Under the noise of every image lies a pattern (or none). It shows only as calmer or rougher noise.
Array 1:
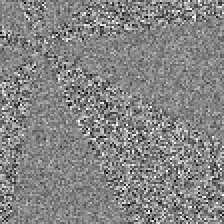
spokes from one point
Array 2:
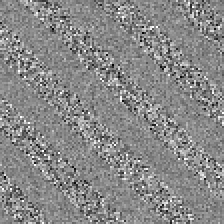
diagonal stripes
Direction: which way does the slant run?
top left to bottom right
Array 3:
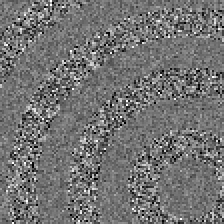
rings round one point
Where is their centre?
bottom right
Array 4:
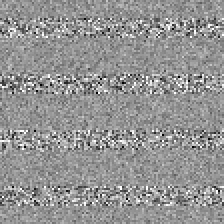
horizontal stripes
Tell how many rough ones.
4
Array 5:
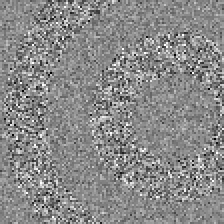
rings round one point
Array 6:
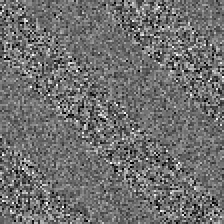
diagonal stripes
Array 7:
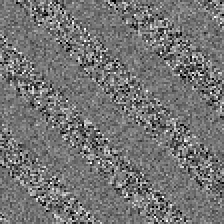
diagonal stripes
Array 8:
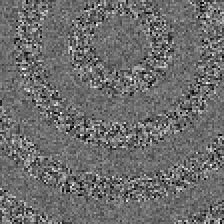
rings round one point
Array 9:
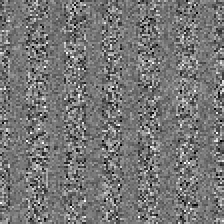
vertical stripes
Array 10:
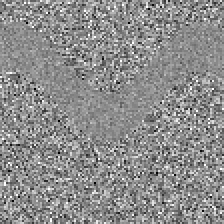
a wavy band
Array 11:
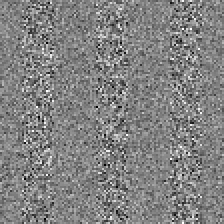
vertical stripes
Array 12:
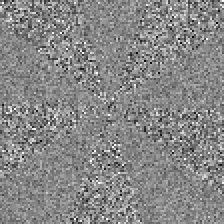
spokes from one point
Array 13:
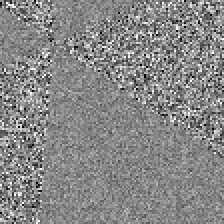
spokes from one point
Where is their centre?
top left
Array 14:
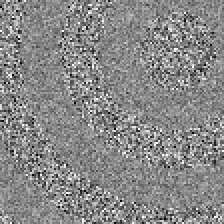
rings round one point
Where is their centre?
top right
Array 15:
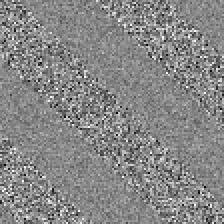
diagonal stripes
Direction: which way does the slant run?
top left to bottom right
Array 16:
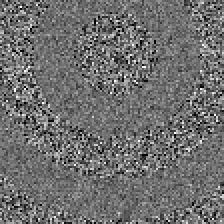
rings round one point
